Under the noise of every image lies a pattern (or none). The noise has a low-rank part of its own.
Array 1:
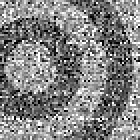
rings round one point
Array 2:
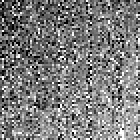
a smooth slope
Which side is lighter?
bottom right
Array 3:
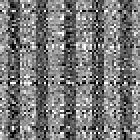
vertical stripes
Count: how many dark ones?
5
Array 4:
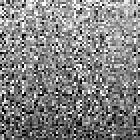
a smooth slope
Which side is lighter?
top
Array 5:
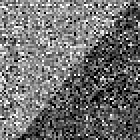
a sharp edge
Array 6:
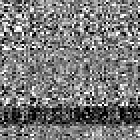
one horizontal stripe
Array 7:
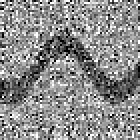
a wavy band
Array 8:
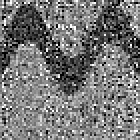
a wavy band
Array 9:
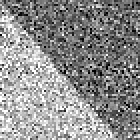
a sharp edge
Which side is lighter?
bottom left
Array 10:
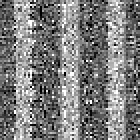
vertical stripes
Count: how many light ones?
3
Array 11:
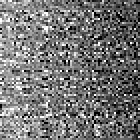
a smooth slope
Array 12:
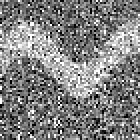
a wavy band
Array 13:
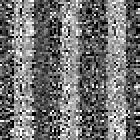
vertical stripes
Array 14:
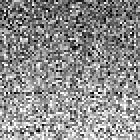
a smooth slope
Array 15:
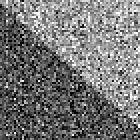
a sharp edge
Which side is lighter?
top right
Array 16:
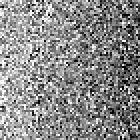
a smooth slope
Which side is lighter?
left
